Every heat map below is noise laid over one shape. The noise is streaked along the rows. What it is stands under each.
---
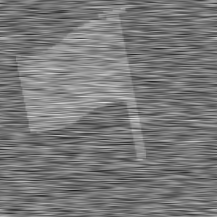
flag
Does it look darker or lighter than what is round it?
lighter
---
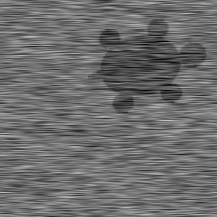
turtle
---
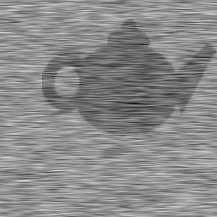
teapot
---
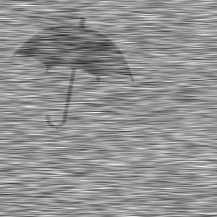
umbrella
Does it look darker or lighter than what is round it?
darker
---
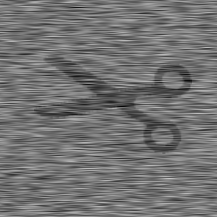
pair of scissors
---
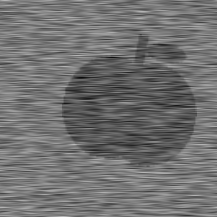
apple
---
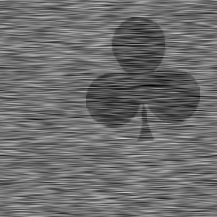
club
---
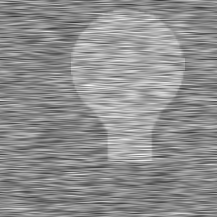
light bulb
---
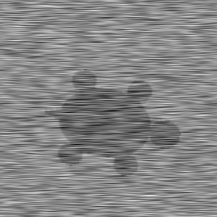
turtle
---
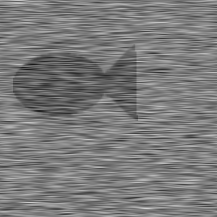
fish
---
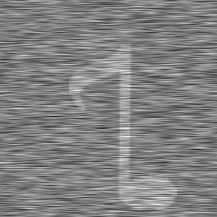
musical note
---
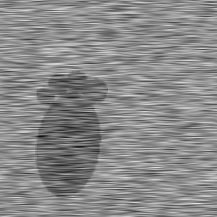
footprint
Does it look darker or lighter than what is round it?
darker
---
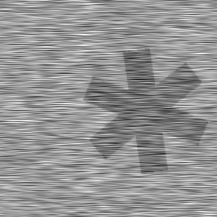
asterisk
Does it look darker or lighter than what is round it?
darker
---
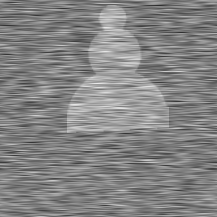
chess pawn
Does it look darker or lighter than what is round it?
lighter
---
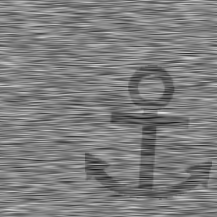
anchor
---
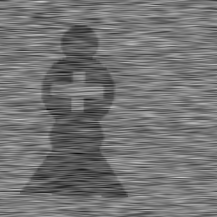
chess bishop
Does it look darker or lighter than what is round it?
darker
